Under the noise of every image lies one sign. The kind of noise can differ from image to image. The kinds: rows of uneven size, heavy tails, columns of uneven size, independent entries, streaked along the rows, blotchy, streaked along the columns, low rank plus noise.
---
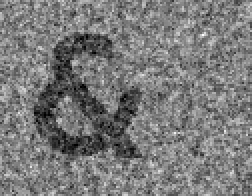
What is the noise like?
blotchy
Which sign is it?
ampersand
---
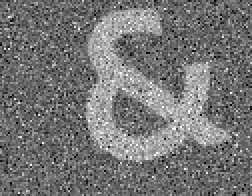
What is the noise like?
heavy tails
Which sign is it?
ampersand
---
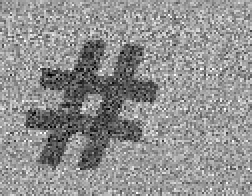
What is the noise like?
rows of uneven size
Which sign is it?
hash sign
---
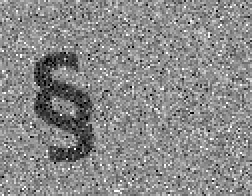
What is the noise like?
heavy tails
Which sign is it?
section sign
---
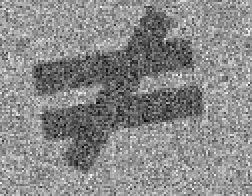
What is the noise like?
low rank plus noise
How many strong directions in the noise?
three or four
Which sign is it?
not-equal sign
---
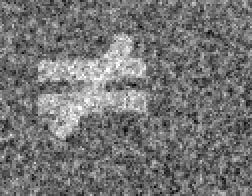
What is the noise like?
blotchy
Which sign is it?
not-equal sign
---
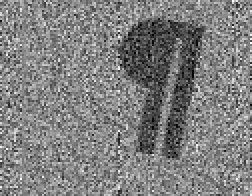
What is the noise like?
columns of uneven size
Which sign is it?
pilcrow
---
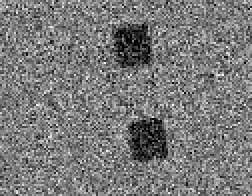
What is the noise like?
low rank plus noise
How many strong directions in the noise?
three or four
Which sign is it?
colon
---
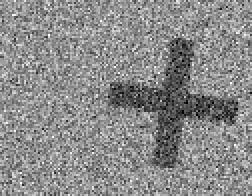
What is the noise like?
independent entries
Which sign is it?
plus sign
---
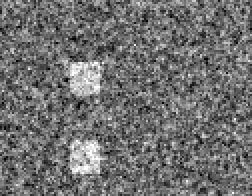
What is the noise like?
blotchy
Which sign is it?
colon
